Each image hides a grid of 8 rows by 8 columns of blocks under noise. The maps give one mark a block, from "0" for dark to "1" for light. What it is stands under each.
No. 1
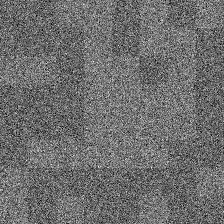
0 0 1 1 0 1 0 1
0 0 0 1 0 1 1 0
1 1 0 1 1 0 1 0
0 0 0 1 1 1 1 0
0 0 0 1 1 1 1 0
0 1 1 1 1 1 0 0
1 0 0 0 0 0 0 1
1 0 1 0 0 1 0 0
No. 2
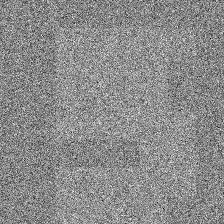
0 0 0 0 0 0 0 0
0 0 1 1 1 1 1 0
0 0 1 1 1 1 0 0
0 0 1 1 1 1 0 0
0 0 1 1 1 1 1 0
0 0 0 0 0 1 1 0
0 0 1 1 1 1 1 0
0 0 1 1 1 1 0 0
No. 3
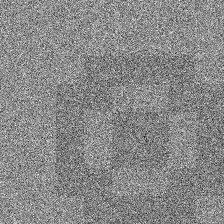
1 1 1 1 1 1 1 1
1 1 1 1 1 1 1 1
1 1 1 0 0 0 0 1
1 1 0 0 1 1 0 0
1 1 0 1 0 0 1 0
1 1 0 1 0 0 1 0
1 1 0 0 1 1 0 0
1 1 1 0 0 0 0 1
